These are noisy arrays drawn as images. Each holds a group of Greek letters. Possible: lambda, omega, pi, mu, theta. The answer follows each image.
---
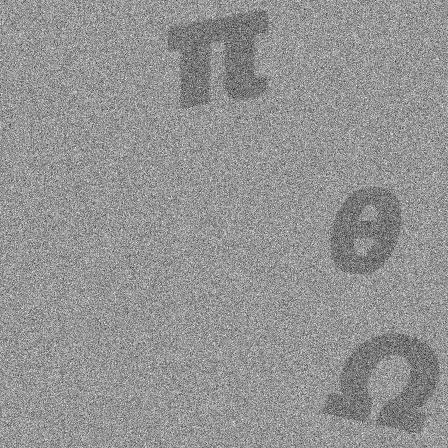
top middle: pi; middle right: theta; bottom right: omega
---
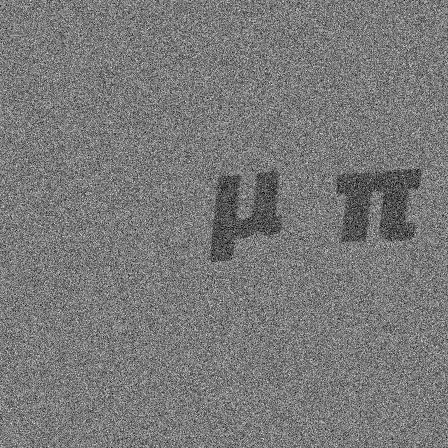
centre: mu; middle right: pi
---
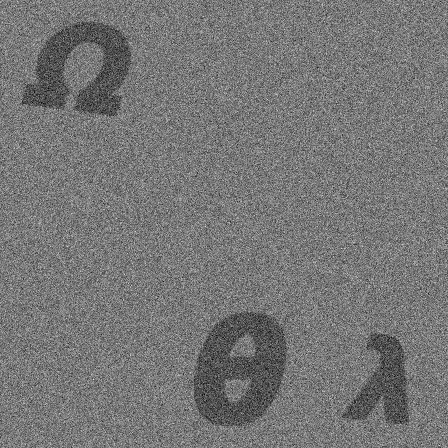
top left: omega; bottom middle: theta; bottom right: lambda
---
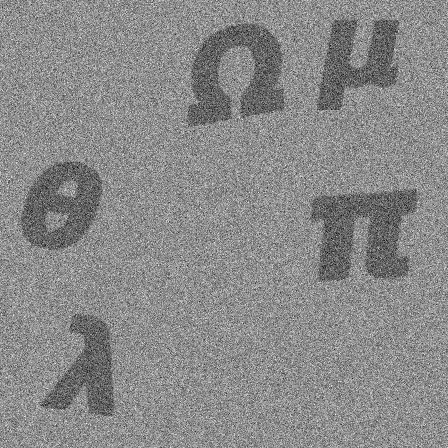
top middle: omega; top right: mu; middle left: theta; middle right: pi; bottom left: lambda
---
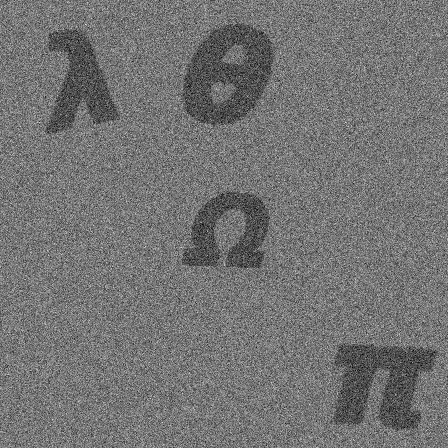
top left: lambda; top middle: theta; centre: omega; bottom right: pi
